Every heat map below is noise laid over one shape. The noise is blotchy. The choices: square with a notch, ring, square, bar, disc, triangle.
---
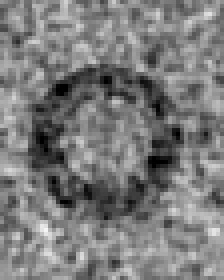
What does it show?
dark ring
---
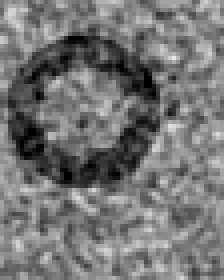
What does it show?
dark ring
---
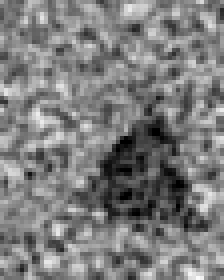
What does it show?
dark triangle
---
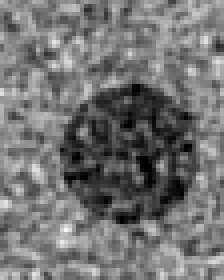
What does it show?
dark disc
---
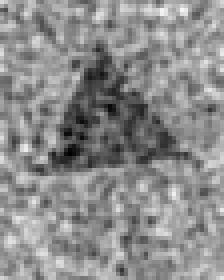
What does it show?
dark triangle
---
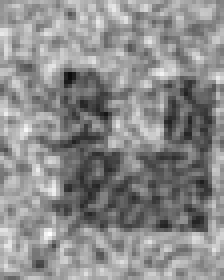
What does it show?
dark square with a notch
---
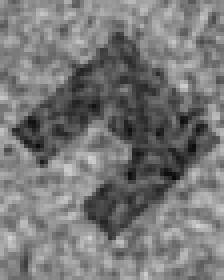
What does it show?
dark square with a notch
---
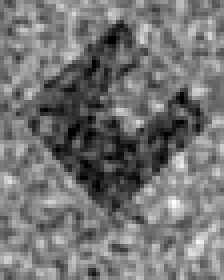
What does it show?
dark square with a notch
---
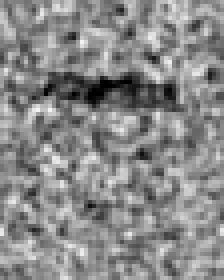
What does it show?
dark bar
